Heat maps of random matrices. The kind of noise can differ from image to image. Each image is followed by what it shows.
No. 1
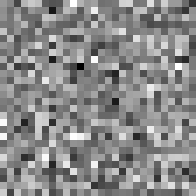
low rank plus noise
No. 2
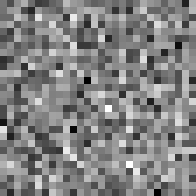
independent entries
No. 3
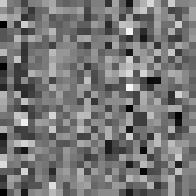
columns of uneven size
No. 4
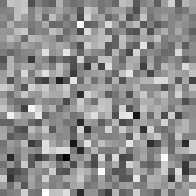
low rank plus noise
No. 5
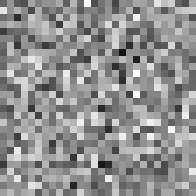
independent entries
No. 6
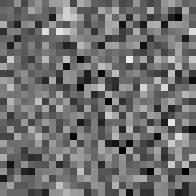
low rank plus noise
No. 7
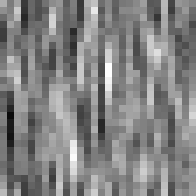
streaked along the columns
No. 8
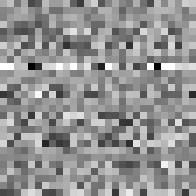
rows of uneven size
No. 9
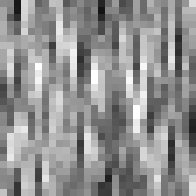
streaked along the columns
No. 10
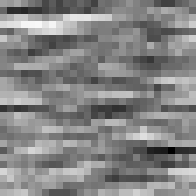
streaked along the rows
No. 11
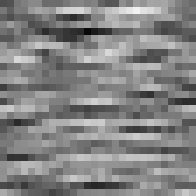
streaked along the rows
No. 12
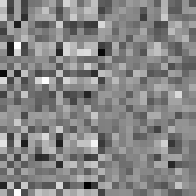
low rank plus noise
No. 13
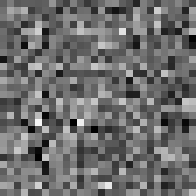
low rank plus noise
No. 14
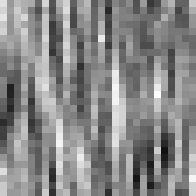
streaked along the columns
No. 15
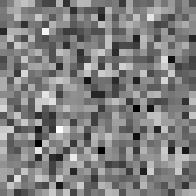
independent entries
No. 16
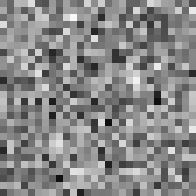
independent entries
